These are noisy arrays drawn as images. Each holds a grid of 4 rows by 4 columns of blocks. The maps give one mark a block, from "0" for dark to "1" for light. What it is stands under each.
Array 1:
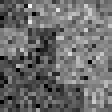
0 1 1 1
1 0 1 1
0 0 1 1
0 0 0 1
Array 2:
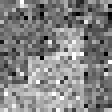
0 0 0 0
0 0 1 0
0 1 1 0
1 1 1 0
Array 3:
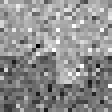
1 1 1 1
1 1 1 1
0 0 1 0
0 0 0 0
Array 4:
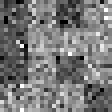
0 1 0 1
0 1 1 1
0 1 0 1
1 1 1 0
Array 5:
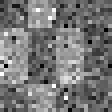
0 1 0 0
1 0 1 0
1 0 1 0
0 1 0 0
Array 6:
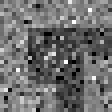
1 1 1 1
1 0 0 0
1 0 0 1
1 1 0 1
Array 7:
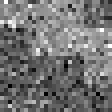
1 1 1 0
0 1 1 1
0 0 0 1
0 0 0 0
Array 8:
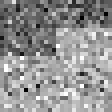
0 0 0 0
0 0 1 1
1 1 1 1
1 1 1 1
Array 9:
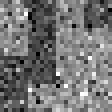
1 0 1 0
1 0 1 1
0 0 1 1
0 1 1 1
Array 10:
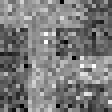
1 1 1 0
0 1 0 0
0 1 1 1
0 1 0 0
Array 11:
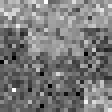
1 1 1 1
0 1 1 0
0 0 0 0
0 0 0 1
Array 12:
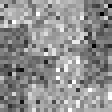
1 1 1 0
0 1 1 0
0 0 1 0
0 1 1 1
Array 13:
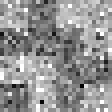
1 0 1 1
0 0 0 1
1 1 0 0
0 1 0 1
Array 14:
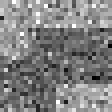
1 1 1 1
1 0 0 0
0 0 0 0
0 0 1 1
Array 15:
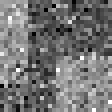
1 0 0 0
1 0 0 0
1 0 1 1
0 0 1 1
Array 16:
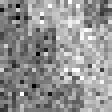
0 1 1 0
0 0 1 1
0 0 1 1
0 0 0 1
